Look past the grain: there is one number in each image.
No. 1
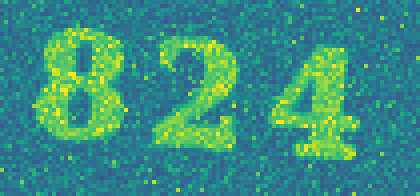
824
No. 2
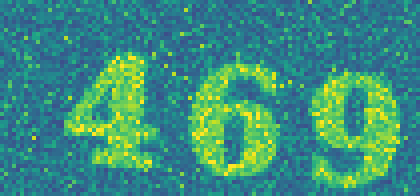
469
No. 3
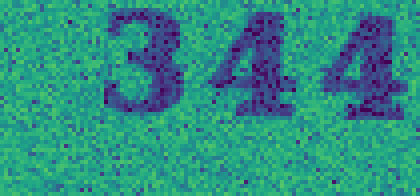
344
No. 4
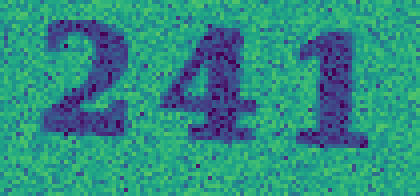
241
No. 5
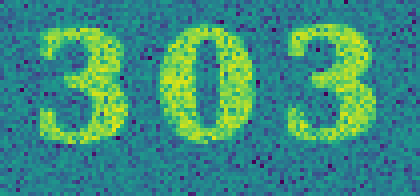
303
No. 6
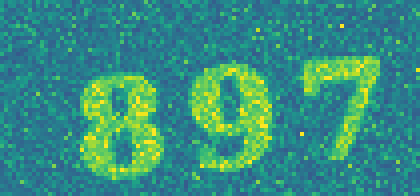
897
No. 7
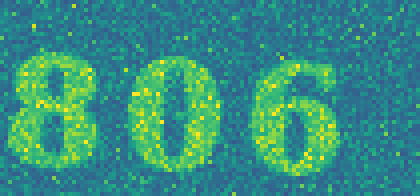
806
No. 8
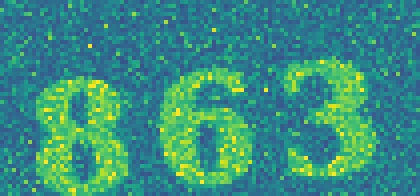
863
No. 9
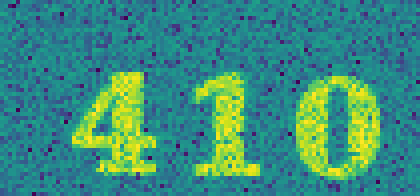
410
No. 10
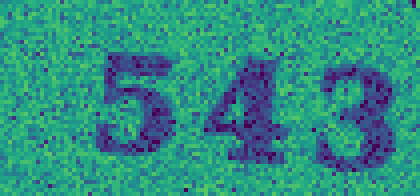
543
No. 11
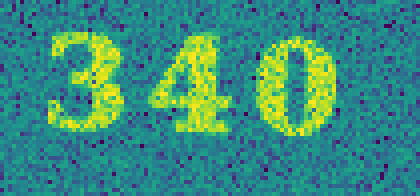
340
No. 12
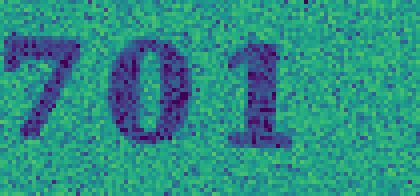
701
